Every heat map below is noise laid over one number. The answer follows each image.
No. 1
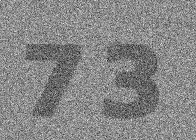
73
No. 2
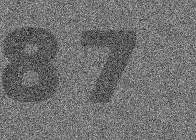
87
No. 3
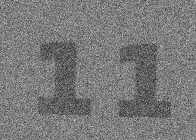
11
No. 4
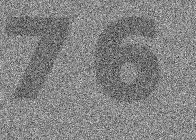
76
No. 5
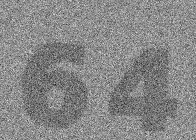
64
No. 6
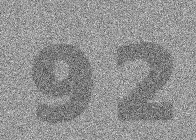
92
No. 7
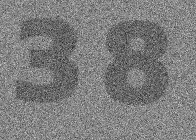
38
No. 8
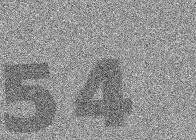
54
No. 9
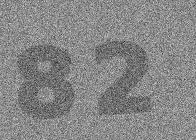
82
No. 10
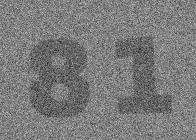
81
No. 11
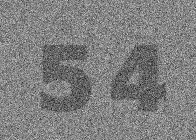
54
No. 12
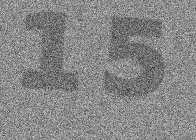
15
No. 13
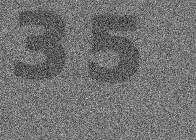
35
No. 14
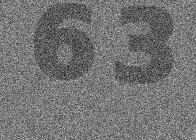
63
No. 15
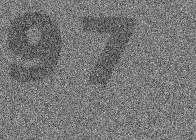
97
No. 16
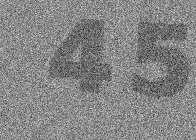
45
